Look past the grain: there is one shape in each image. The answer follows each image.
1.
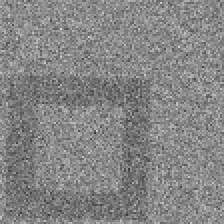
square frame
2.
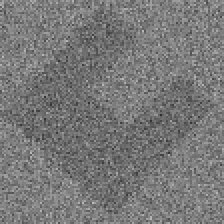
square with a notch
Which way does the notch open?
up and right
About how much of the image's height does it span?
nearly all
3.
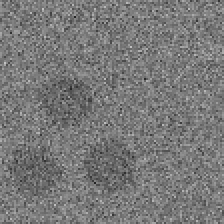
three dots
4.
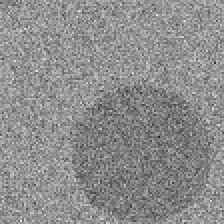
disc
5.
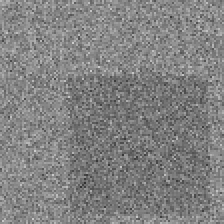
square
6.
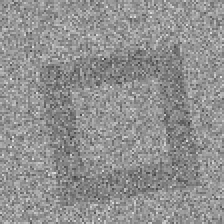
square frame
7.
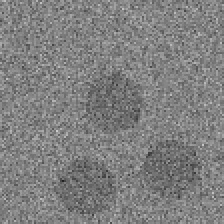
three dots
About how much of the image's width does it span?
two thirds
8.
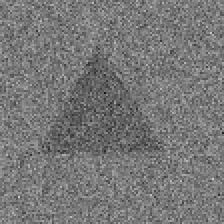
triangle
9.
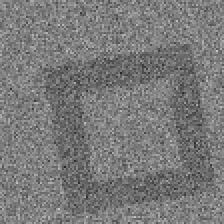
square frame
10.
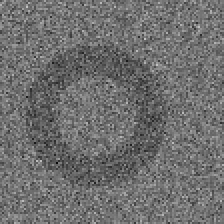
ring
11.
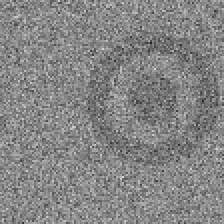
bullseye
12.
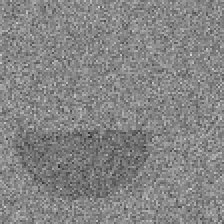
half disc
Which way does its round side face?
down
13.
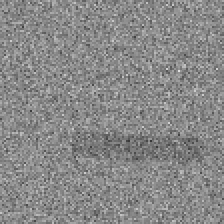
bar
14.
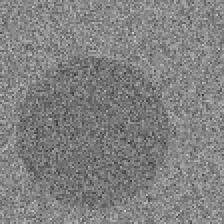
disc
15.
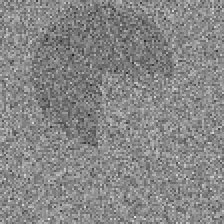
disc with a wedge cut out
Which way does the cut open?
down and right
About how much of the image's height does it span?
two thirds
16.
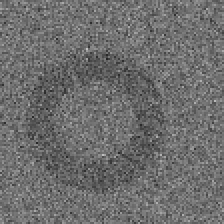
ring
